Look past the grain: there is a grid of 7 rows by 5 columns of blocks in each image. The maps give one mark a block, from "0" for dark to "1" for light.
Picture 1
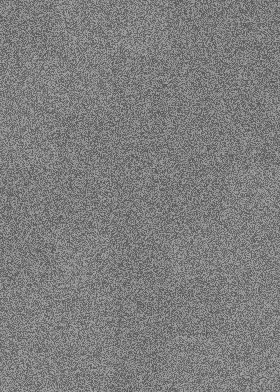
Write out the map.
0 1 1 0 0
1 1 0 0 0
1 0 0 0 0
0 0 0 0 1
0 1 0 1 1
1 1 0 0 1
1 1 0 1 1
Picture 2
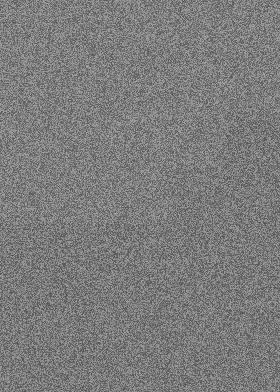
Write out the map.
1 1 1 1 1
1 1 1 1 1
1 1 1 1 0
1 1 1 0 0
0 0 0 0 0
0 0 0 0 0
0 0 0 0 0
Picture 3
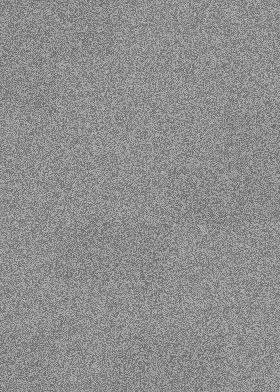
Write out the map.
0 0 1 1 1
0 1 1 1 1
1 1 1 1 0
1 1 1 0 0
1 0 0 1 1
1 1 1 1 1
0 1 0 0 1
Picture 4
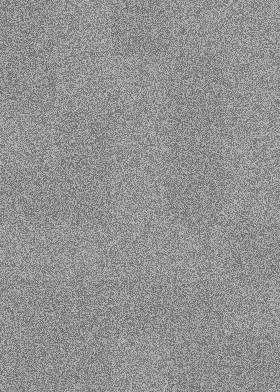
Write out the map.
0 1 0 1 1
0 1 1 0 1
1 0 1 0 1
0 0 1 0 1
1 1 1 1 0
0 0 0 0 1
0 0 1 0 0
